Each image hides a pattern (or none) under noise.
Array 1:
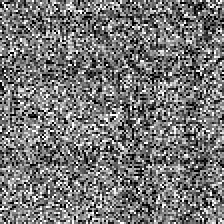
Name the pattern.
bands of rows crossing bands of columns
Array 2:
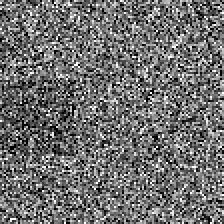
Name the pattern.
one block
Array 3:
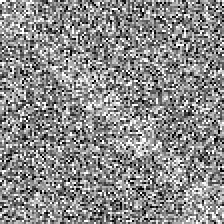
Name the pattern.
blocks along the diagonal
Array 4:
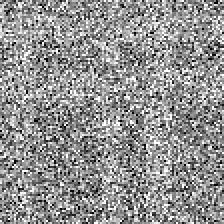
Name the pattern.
bands of rows crossing bands of columns
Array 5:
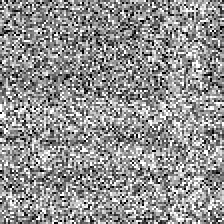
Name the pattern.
bands of rows crossing bands of columns
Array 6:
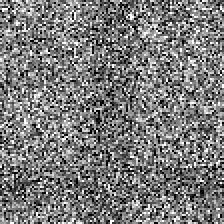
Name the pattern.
bands of rows crossing bands of columns
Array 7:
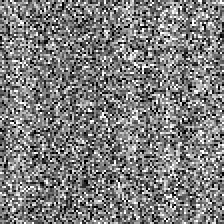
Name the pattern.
bands of columns
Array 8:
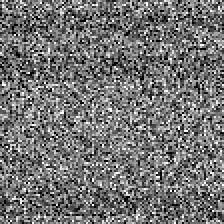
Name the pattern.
bands of rows
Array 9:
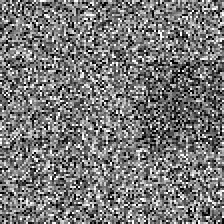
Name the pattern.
one block
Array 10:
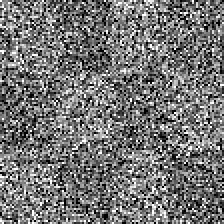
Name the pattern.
a checkerboard
